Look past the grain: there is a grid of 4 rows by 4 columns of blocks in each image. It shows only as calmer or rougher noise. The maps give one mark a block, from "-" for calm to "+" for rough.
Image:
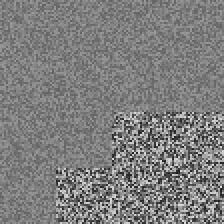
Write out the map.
- - - -
- - - -
- - + +
- + + +
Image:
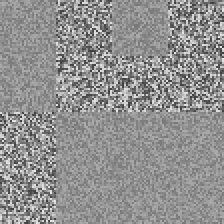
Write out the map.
- + - +
- + + +
+ - - -
+ - - -
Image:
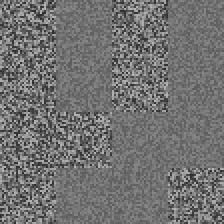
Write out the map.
+ - + -
+ - + -
+ + - -
+ - - +
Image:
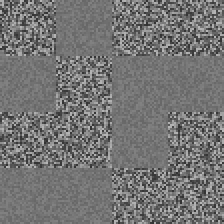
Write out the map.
+ - + +
- + - -
+ + - +
- - + +
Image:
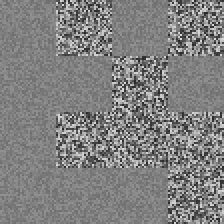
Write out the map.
- + - +
- - + -
- + + +
- - - +
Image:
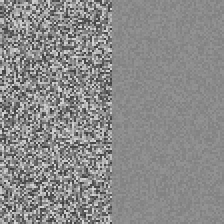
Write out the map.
+ + - -
+ + - -
+ + - -
+ + - -
